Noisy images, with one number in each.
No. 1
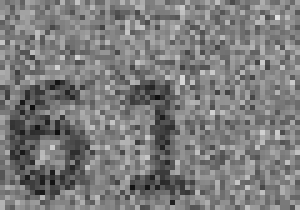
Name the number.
61
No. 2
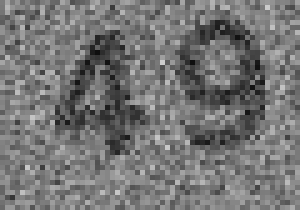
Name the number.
49
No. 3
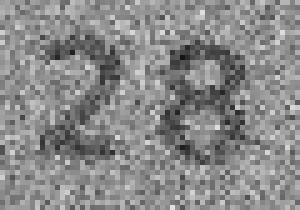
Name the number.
28
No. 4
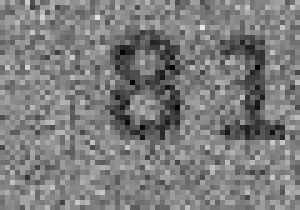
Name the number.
81
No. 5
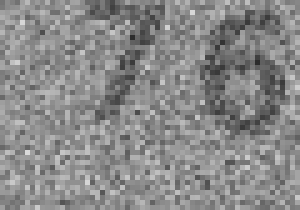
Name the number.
76
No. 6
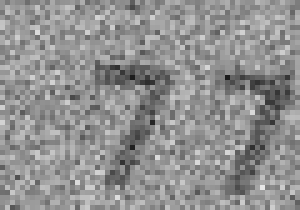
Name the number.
77
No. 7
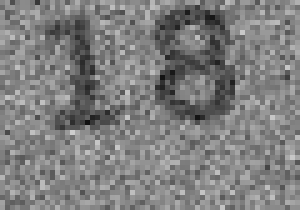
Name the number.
18
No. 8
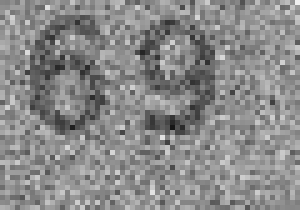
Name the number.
69
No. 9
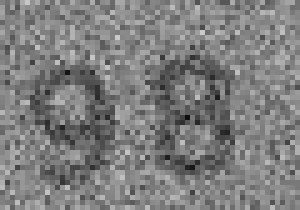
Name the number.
98
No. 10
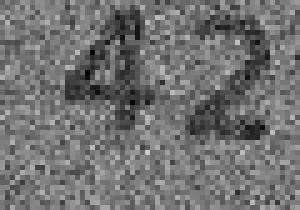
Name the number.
42
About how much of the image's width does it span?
two thirds
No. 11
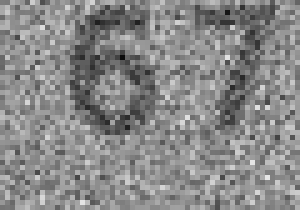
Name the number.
67
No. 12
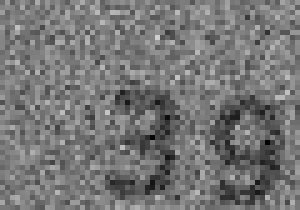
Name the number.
39
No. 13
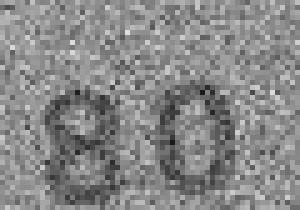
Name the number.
80
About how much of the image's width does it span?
two thirds
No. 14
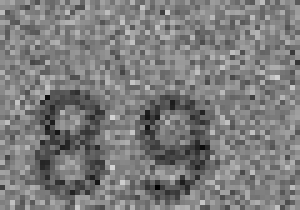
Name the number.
89
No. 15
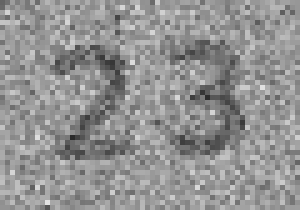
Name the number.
23
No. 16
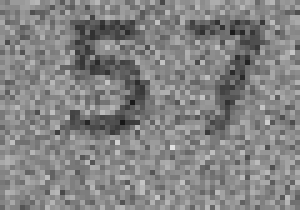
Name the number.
57
